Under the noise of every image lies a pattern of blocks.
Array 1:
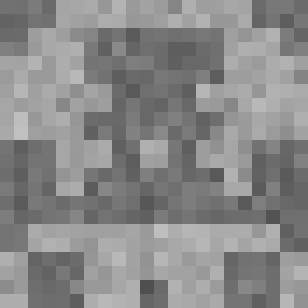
left and right mirror each other
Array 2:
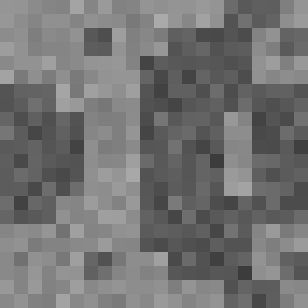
top and bottom mirror each other
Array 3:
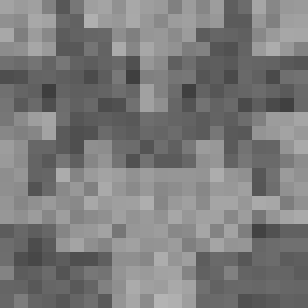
left and right mirror each other
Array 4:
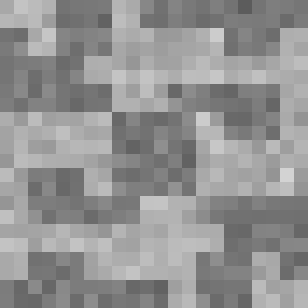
the same after a half turn
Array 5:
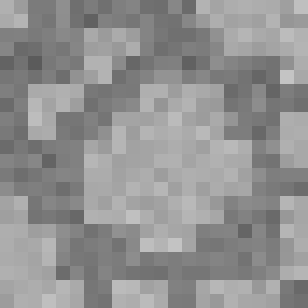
mirrored about the diagonal from the top left
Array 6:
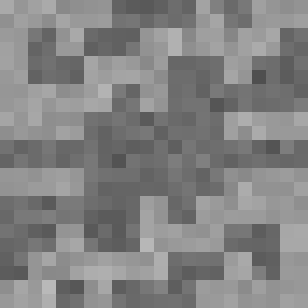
the same after a half turn
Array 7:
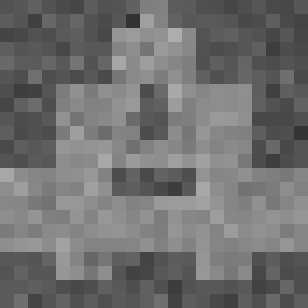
left and right mirror each other
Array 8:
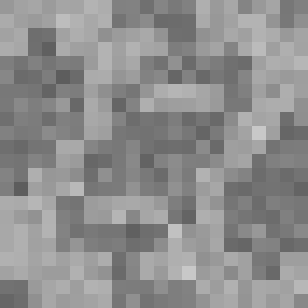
the same after a half turn
